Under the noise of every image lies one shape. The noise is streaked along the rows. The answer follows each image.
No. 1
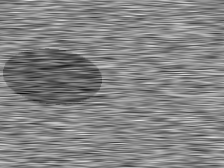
ellipse
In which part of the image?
middle left
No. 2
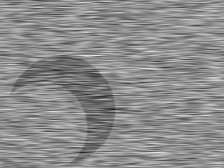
crescent
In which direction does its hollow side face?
down and left
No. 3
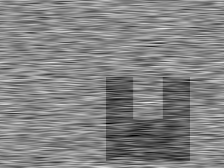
square with a notch
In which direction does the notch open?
up
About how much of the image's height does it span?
half
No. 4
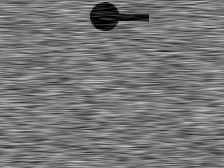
lollipop
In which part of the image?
top middle
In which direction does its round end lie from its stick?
left
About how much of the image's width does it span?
a quarter
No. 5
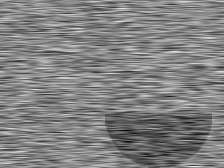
half disc
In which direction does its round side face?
down
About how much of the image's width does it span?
half
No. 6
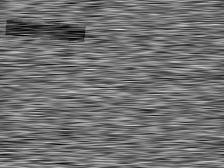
bar
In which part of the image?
top left
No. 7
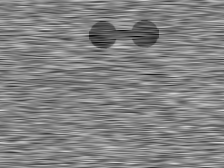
dumbbell
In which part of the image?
top middle
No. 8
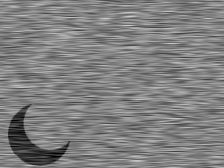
crescent
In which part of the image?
bottom left
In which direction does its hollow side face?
up and right
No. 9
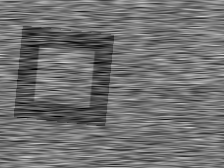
square frame
